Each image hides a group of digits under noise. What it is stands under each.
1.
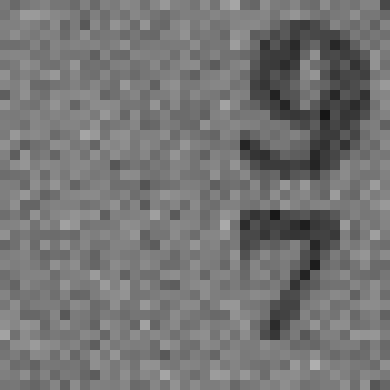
top right: dark 9; bottom right: dark 7
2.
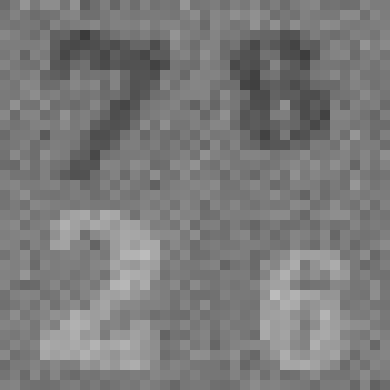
top left: dark 7; top right: dark 8; bottom left: light 2; bottom right: light 6
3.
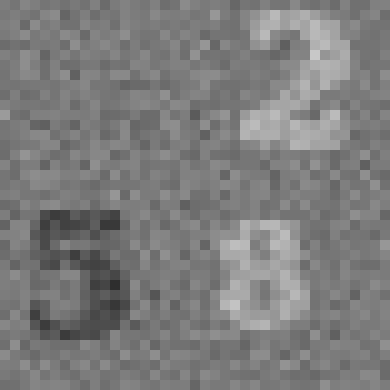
top right: light 2; bottom left: dark 5; bottom right: light 8
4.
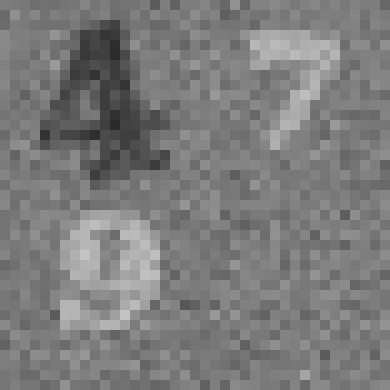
top left: dark 4; top right: light 7; bottom left: light 9
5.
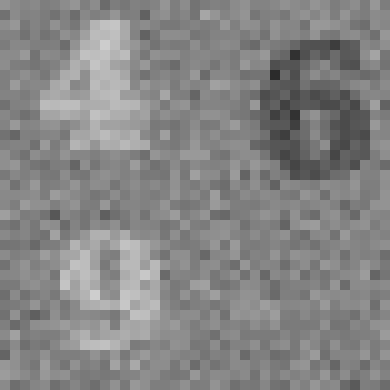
top left: light 4; top right: dark 6; bottom left: light 9
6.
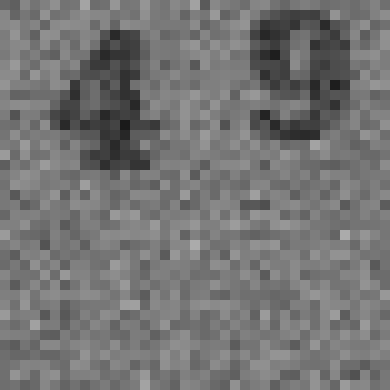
top left: dark 4; top right: dark 9
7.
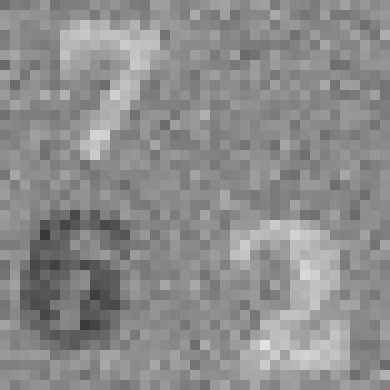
top left: light 7; bottom left: dark 6; bottom right: light 2
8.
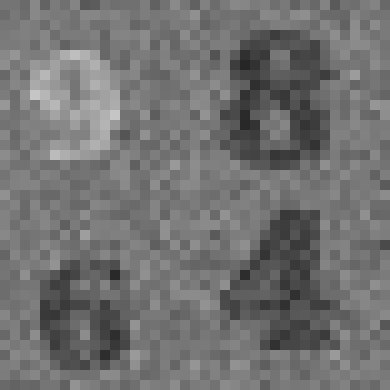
top left: light 9; top right: dark 8; bottom left: dark 6; bottom right: dark 4
